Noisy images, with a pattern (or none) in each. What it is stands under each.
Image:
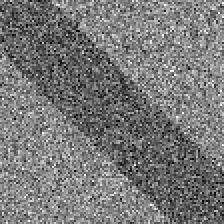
a diagonal band
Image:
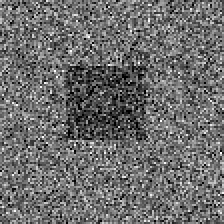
one block
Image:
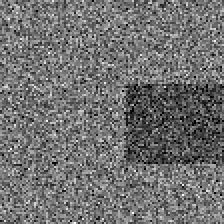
one block
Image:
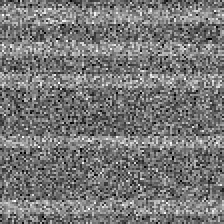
bands of rows
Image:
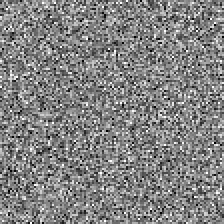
only noise
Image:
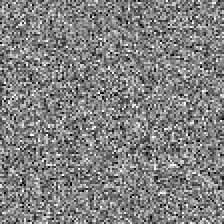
only noise
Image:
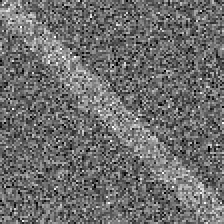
a diagonal band
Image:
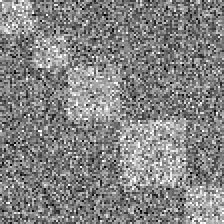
blocks along the diagonal
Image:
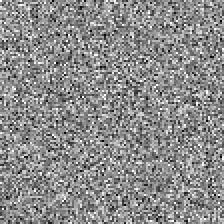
only noise
